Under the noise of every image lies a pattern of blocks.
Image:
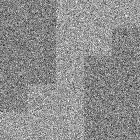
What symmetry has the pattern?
the same after a half turn
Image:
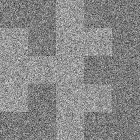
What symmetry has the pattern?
top and bottom mirror each other
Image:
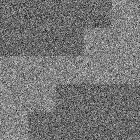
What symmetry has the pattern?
the same after a half turn
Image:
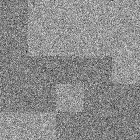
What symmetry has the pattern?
no symmetry
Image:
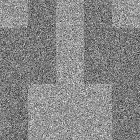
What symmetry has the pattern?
left and right mirror each other
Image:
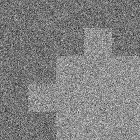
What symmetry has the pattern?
mirrored about the diagonal from the top left
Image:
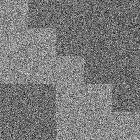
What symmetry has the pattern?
mirrored about the diagonal from the bottom left
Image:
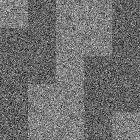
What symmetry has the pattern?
the same after a half turn
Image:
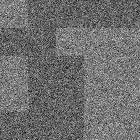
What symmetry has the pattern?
no symmetry
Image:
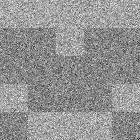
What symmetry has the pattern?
left and right mirror each other
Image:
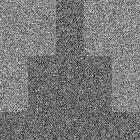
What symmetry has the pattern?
left and right mirror each other
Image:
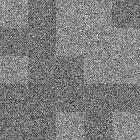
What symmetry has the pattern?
mirrored about the diagonal from the bottom left
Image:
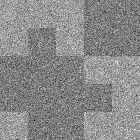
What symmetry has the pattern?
mirrored about the diagonal from the bottom left
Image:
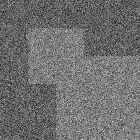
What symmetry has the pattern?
mirrored about the diagonal from the top left
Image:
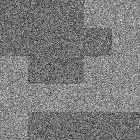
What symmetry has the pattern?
no symmetry
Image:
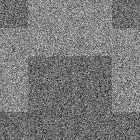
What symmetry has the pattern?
left and right mirror each other
